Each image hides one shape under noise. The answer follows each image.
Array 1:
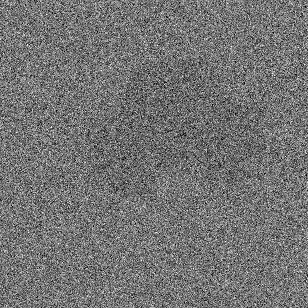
car
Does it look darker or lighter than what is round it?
darker
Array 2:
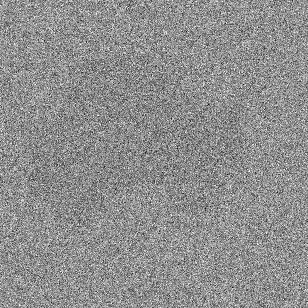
car
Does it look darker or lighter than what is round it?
darker
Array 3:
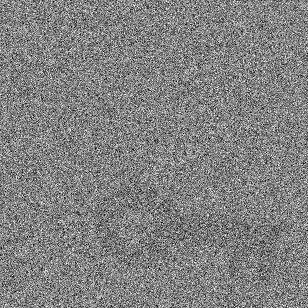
key
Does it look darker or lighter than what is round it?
darker
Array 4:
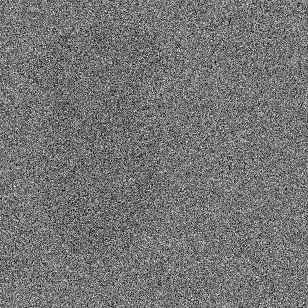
footprint
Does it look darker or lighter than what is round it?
darker
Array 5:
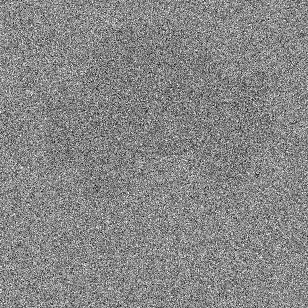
car
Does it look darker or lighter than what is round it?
darker
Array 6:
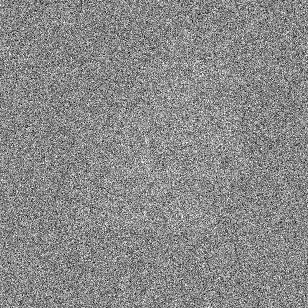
chess knight
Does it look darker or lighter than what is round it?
lighter
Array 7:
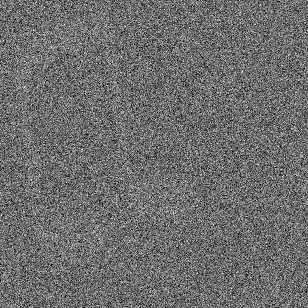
pair of musical notes
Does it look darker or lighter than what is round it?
lighter
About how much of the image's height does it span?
nearly all
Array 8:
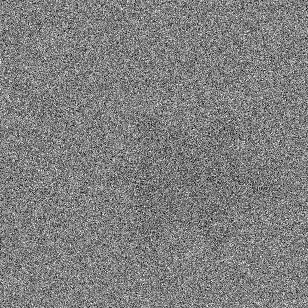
turtle
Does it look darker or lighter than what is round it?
darker
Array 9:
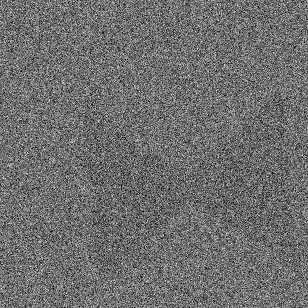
bow tie
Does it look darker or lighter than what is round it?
darker
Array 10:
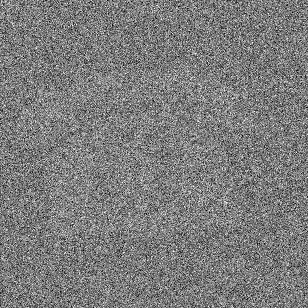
telephone
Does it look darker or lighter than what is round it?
lighter
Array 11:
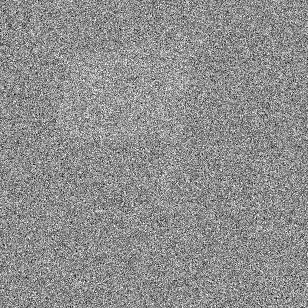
flag
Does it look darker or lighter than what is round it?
lighter
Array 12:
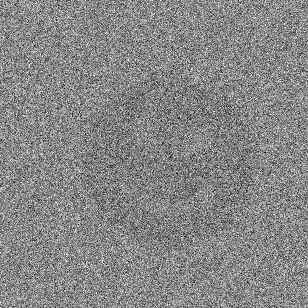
smiling face
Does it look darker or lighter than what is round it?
darker
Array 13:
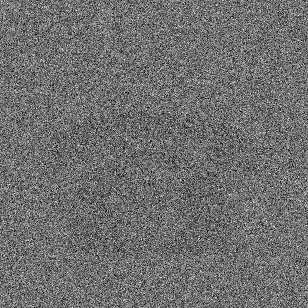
telephone
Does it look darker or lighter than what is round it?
darker
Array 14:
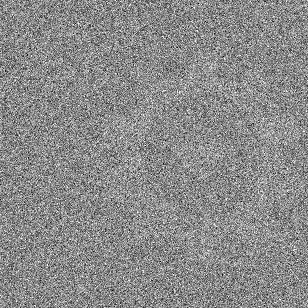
gear
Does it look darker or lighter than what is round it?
lighter
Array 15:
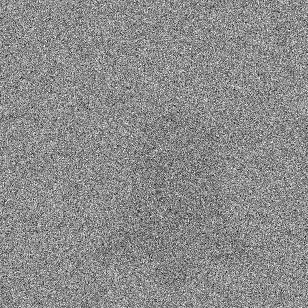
bell
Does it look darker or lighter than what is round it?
darker
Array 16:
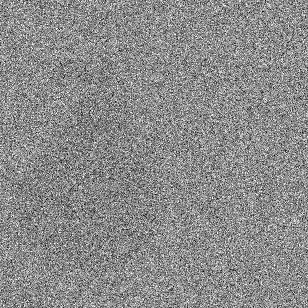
pear
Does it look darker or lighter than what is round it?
darker
